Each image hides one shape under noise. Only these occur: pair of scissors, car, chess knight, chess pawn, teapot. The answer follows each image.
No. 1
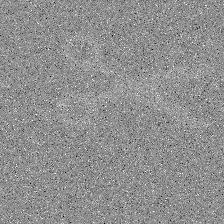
pair of scissors
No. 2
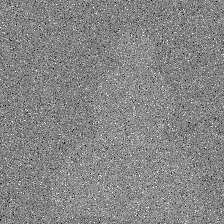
chess pawn
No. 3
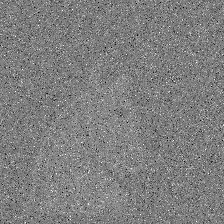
chess knight
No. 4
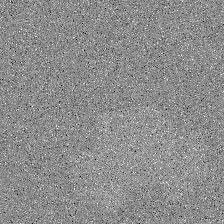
car
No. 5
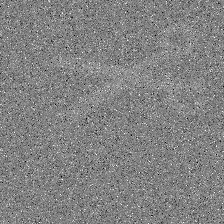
pair of scissors
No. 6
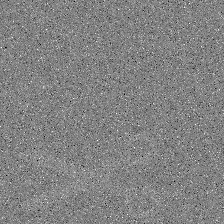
pair of scissors
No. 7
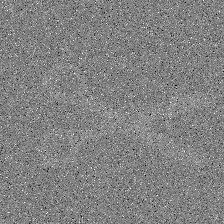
pair of scissors
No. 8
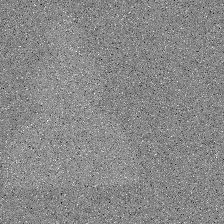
chess pawn
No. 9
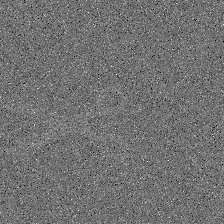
pair of scissors
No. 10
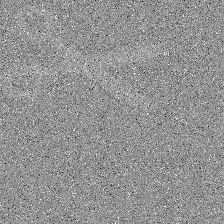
pair of scissors
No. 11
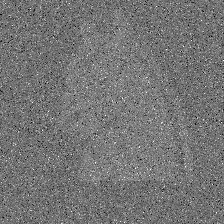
chess knight
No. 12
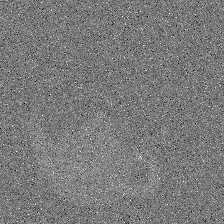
teapot
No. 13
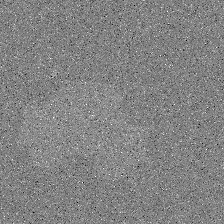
car
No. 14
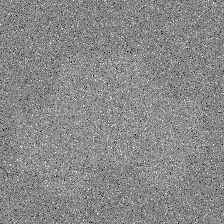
car
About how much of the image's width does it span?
nearly all
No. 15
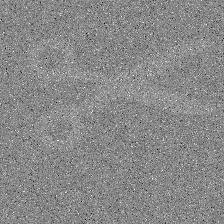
pair of scissors
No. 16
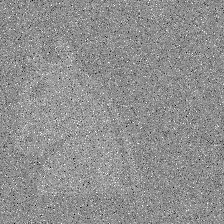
chess knight
